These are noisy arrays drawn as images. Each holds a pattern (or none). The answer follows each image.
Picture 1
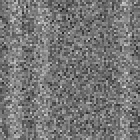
bands of columns
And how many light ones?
3
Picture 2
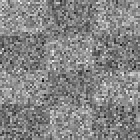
a checkerboard
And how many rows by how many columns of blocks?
4 by 3
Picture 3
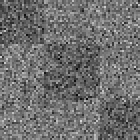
blocks along the diagonal
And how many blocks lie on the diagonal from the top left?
3
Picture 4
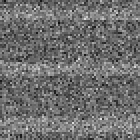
bands of rows
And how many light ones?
3
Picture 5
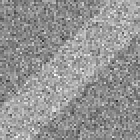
a diagonal band
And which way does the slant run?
bottom left to top right
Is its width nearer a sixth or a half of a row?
a half
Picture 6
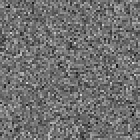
only noise
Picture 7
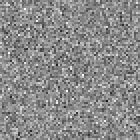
only noise
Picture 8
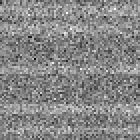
bands of rows
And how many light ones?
5
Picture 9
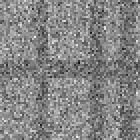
bands of rows crossing bands of columns
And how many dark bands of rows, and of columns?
1 and 3
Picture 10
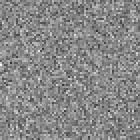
only noise
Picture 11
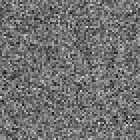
only noise
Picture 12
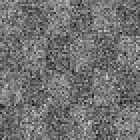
a checkerboard
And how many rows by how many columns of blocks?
4 by 6
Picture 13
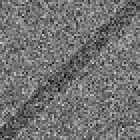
a diagonal band
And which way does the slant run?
bottom left to top right
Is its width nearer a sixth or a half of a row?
a sixth
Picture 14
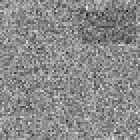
one block
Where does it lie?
top right
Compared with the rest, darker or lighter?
darker
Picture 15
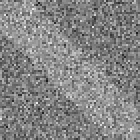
a diagonal band
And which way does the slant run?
top left to bottom right
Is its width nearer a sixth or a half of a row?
a half
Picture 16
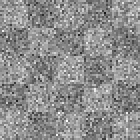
a checkerboard
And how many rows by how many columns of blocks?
5 by 5
